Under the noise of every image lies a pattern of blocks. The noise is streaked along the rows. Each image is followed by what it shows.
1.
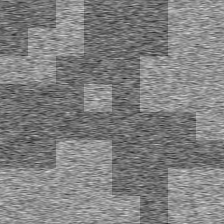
mirrored about the diagonal from the top left
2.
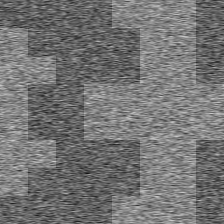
top and bottom mirror each other
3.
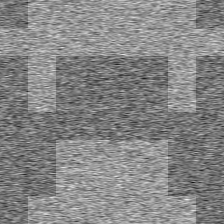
left and right mirror each other
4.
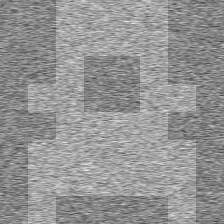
left and right mirror each other
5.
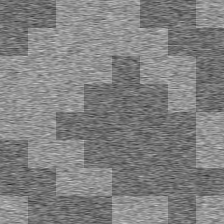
mirrored about the diagonal from the top left
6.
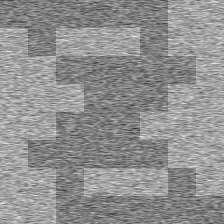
the same after a half turn
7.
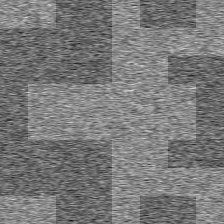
top and bottom mirror each other
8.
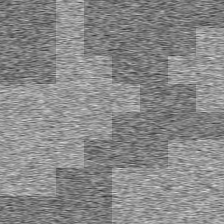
no symmetry
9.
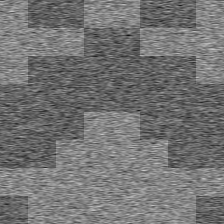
left and right mirror each other
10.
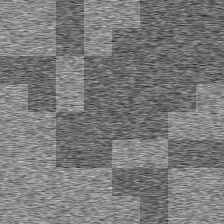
mirrored about the diagonal from the bottom left
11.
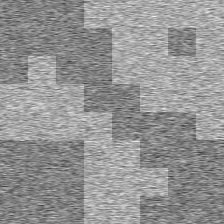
mirrored about the diagonal from the bottom left
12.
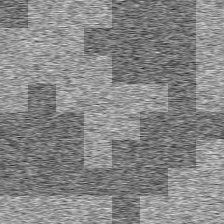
mirrored about the diagonal from the top left
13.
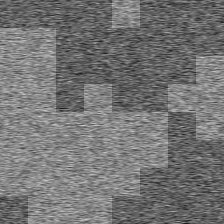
no symmetry
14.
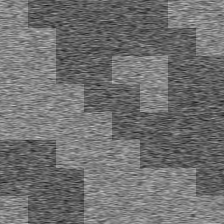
mirrored about the diagonal from the bottom left
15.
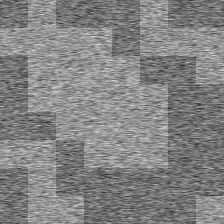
mirrored about the diagonal from the top left
